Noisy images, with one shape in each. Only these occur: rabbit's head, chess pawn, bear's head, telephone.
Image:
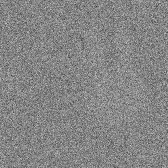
light rabbit's head
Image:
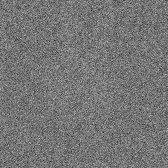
light rabbit's head
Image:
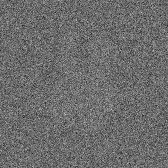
light rabbit's head
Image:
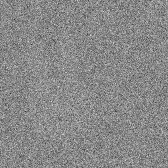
light rabbit's head
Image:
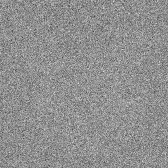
light bear's head
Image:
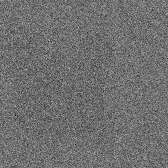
dark bear's head
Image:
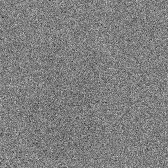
dark rabbit's head
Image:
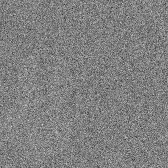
light rabbit's head
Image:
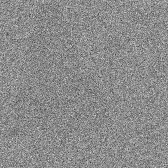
dark chess pawn
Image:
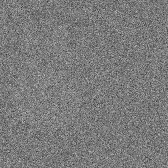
light rabbit's head
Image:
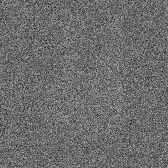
light rabbit's head
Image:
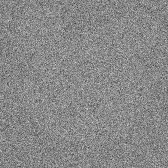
light bear's head
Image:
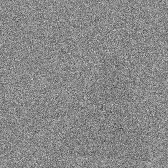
dark chess pawn
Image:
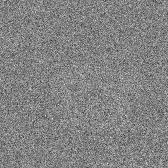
light telephone
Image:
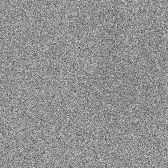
dark rabbit's head
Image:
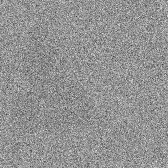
dark chess pawn
